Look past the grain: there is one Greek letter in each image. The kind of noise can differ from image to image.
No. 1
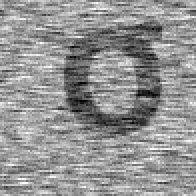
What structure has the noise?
streaked along the rows
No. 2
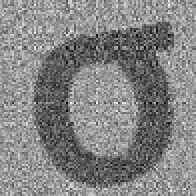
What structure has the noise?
low rank plus noise
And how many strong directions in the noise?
one
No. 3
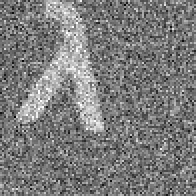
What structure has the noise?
independent entries
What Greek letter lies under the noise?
lambda
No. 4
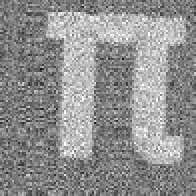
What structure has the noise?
low rank plus noise
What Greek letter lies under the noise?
pi
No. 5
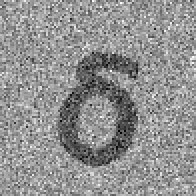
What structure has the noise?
independent entries
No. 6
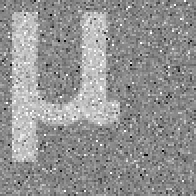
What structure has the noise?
heavy tails
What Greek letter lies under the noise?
mu
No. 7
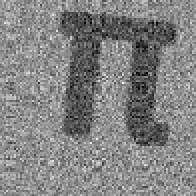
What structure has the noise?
low rank plus noise
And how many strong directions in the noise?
one
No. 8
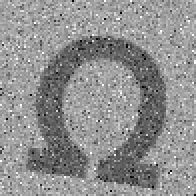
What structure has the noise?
heavy tails
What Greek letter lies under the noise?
omega
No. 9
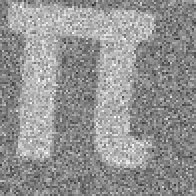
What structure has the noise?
independent entries
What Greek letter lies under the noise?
pi
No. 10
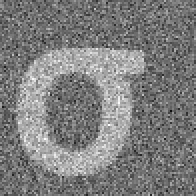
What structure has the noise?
independent entries
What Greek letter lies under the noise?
sigma
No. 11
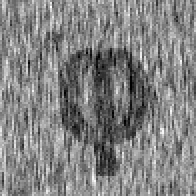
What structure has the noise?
streaked along the columns
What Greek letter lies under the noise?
phi
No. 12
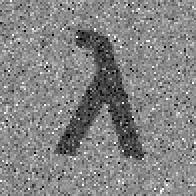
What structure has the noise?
heavy tails
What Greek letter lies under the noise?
lambda
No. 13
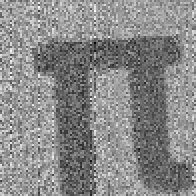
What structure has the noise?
columns of uneven size
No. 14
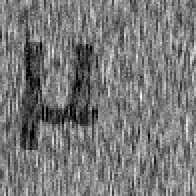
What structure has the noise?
streaked along the columns
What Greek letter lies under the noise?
mu
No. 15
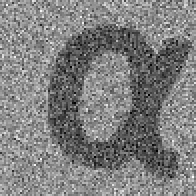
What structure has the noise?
independent entries
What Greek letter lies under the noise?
alpha
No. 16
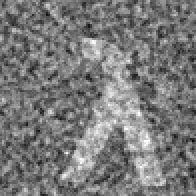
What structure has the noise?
blotchy
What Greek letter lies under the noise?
lambda
